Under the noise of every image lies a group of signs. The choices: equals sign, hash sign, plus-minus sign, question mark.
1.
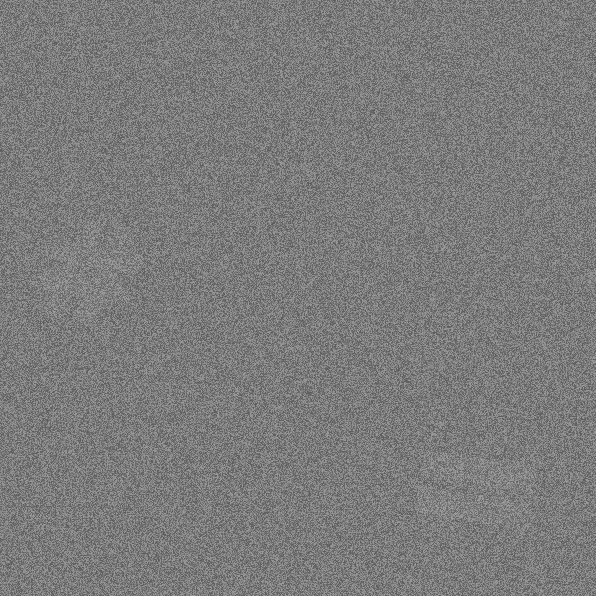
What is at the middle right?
nothing
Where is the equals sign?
bottom right
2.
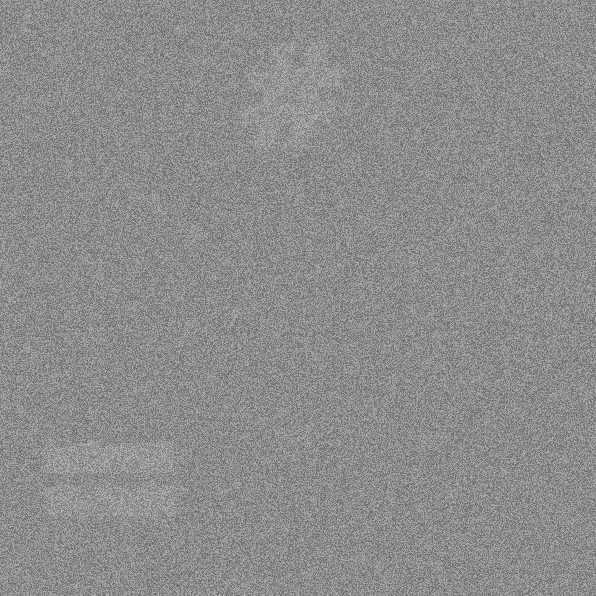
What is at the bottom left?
equals sign
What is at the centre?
nothing
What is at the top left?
nothing
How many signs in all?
2
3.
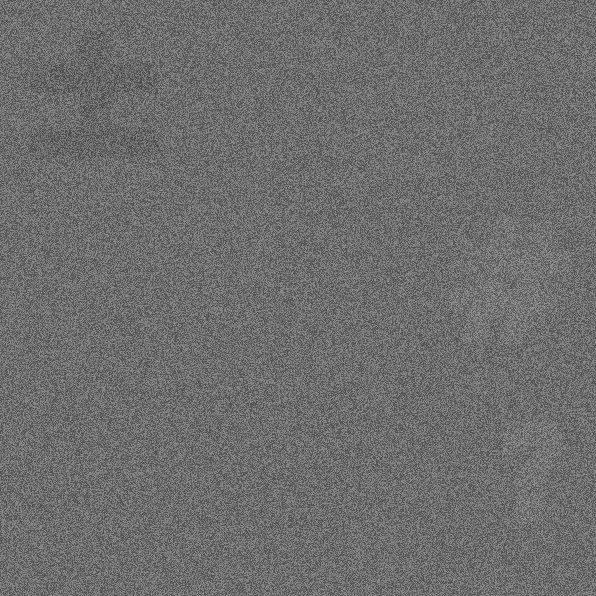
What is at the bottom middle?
nothing
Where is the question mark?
bottom right
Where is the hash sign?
middle right
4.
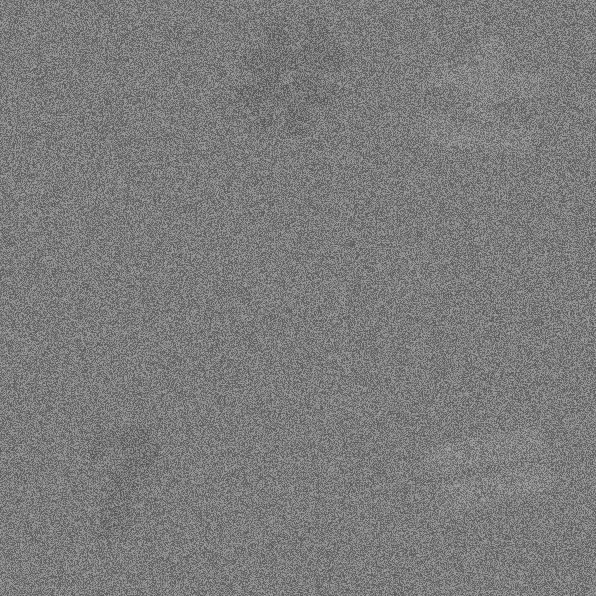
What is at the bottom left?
question mark
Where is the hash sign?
top middle
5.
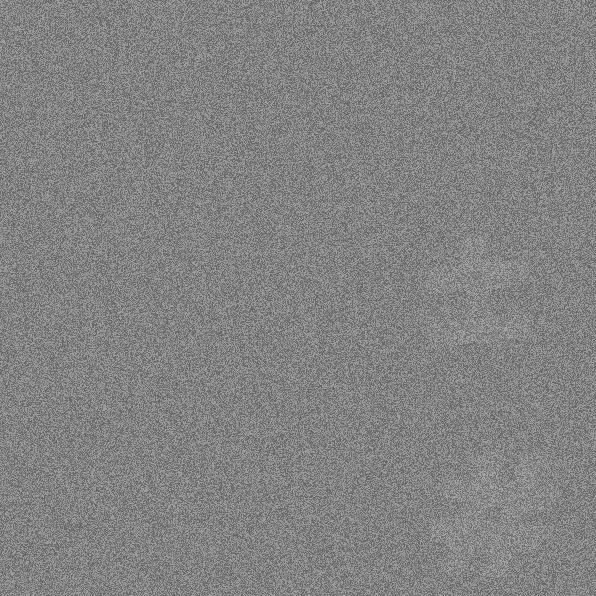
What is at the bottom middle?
nothing
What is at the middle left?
nothing
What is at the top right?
nothing
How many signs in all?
2
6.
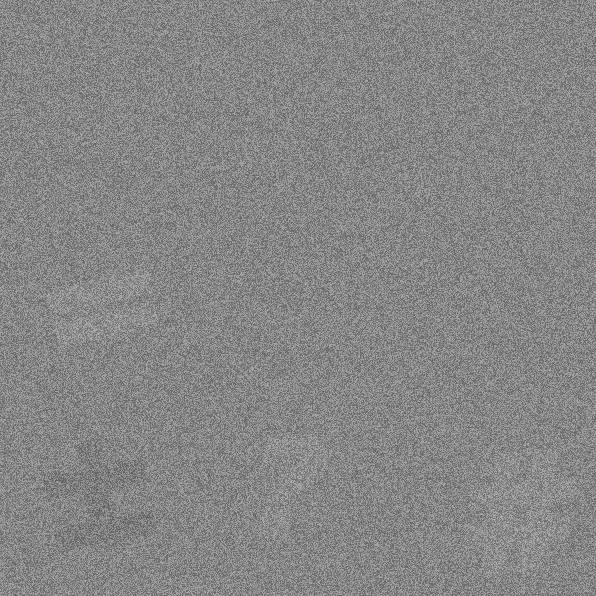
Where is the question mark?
bottom middle
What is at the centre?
nothing
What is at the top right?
nothing
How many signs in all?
4
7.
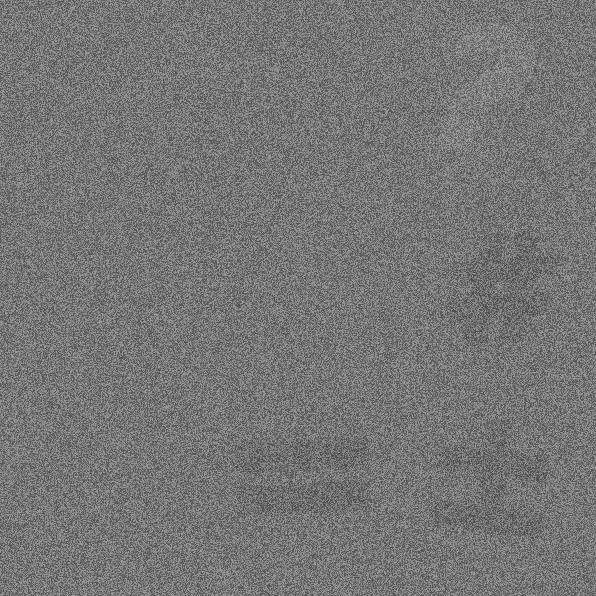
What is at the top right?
question mark
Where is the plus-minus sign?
bottom right
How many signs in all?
4
